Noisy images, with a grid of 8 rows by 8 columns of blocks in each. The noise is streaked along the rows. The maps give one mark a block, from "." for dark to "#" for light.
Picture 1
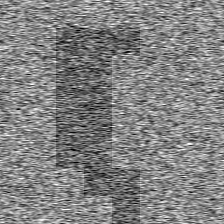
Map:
########
##...###
##..####
##..####
##..####
##..####
###..###
####.###
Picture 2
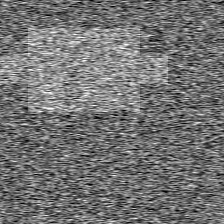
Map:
........
.####...
######..
.####...
........
........
........
........
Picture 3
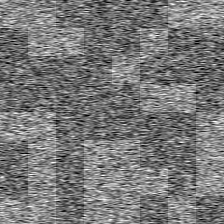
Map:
##....##
.##..#..
....#...
.....##.
##.....#
.#.##..#
.#.###.#
##.##.#.
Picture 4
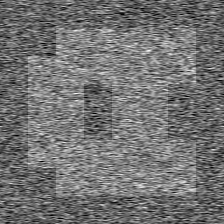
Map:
........
..#####.
.######.
.##.##..
.##.##..
.######.
..#####.
........
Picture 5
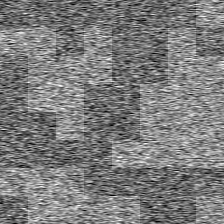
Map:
.......#
##.#..#.
.###..##
.##..###
..#..###
....####
###.....
.####..#
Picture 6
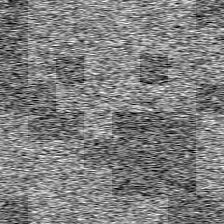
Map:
.######.
.#######
.#.##.##
..#####.
#..#...#
###....#
####...#
.#####..
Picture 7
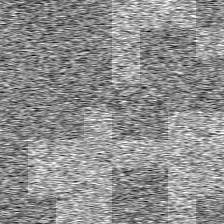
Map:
....###.
....#..#
....#...
........
...#..##
.#######
.###..##
..##..#.
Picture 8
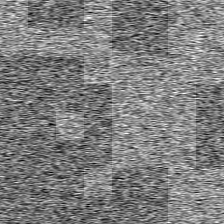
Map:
#..#..##
####..##
...#####
....###.
..#.###.
....###.
...#..##
......##
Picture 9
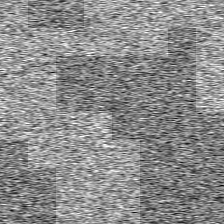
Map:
#..#####
######.#
##.....#
##.....#
####....
.####...
..###...
..###...
